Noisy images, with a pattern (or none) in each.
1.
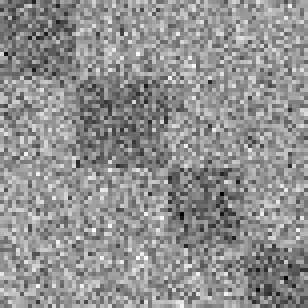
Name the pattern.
blocks along the diagonal
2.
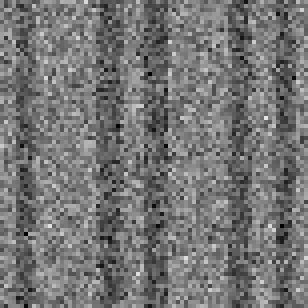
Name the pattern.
bands of columns
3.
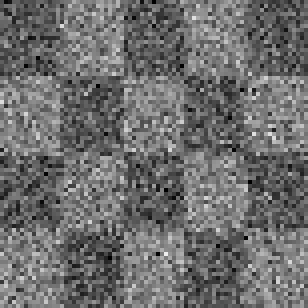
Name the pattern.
a checkerboard
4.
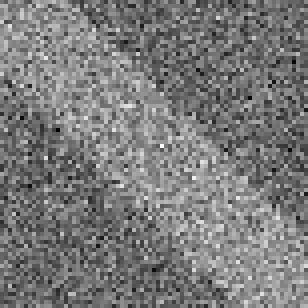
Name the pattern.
a diagonal band
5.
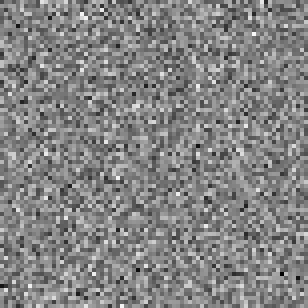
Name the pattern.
only noise
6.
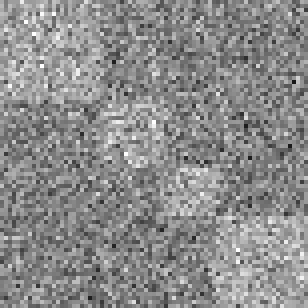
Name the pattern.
blocks along the diagonal
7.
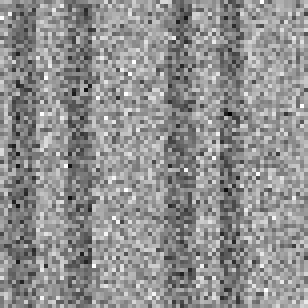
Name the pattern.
bands of columns
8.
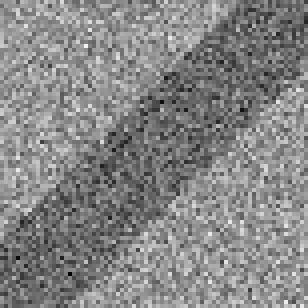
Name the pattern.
a diagonal band
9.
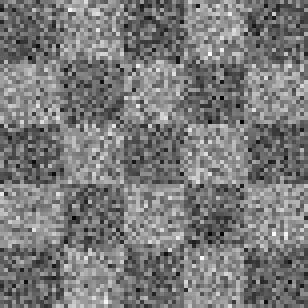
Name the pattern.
a checkerboard
